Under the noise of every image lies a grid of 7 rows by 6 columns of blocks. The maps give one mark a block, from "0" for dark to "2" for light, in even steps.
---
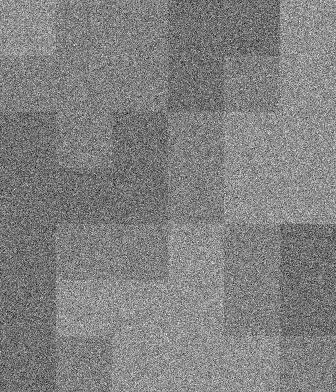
2 1 1 0 0 2
1 1 1 0 1 2
0 1 0 1 2 2
0 0 0 1 2 2
0 1 1 2 1 0
0 2 2 2 1 0
0 1 2 2 2 1
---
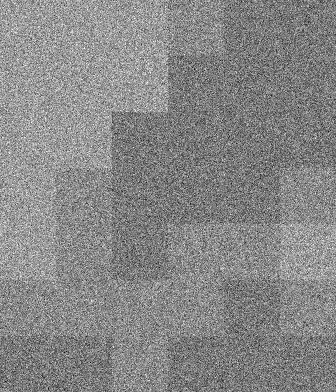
2 2 2 1 0 0
2 2 2 0 0 0
2 2 0 0 0 0
2 1 0 0 0 1
2 1 0 1 1 2
1 1 1 1 0 1
0 0 1 0 0 0
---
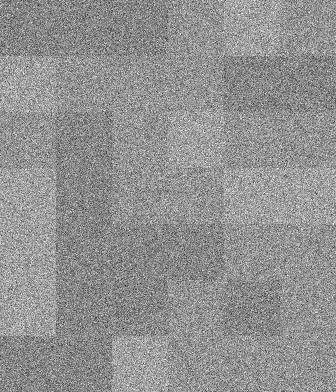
0 0 0 1 2 1
2 1 1 1 0 0
1 0 1 2 1 1
2 0 1 1 2 2
2 0 0 0 1 1
2 0 0 1 0 1
0 0 2 1 1 1
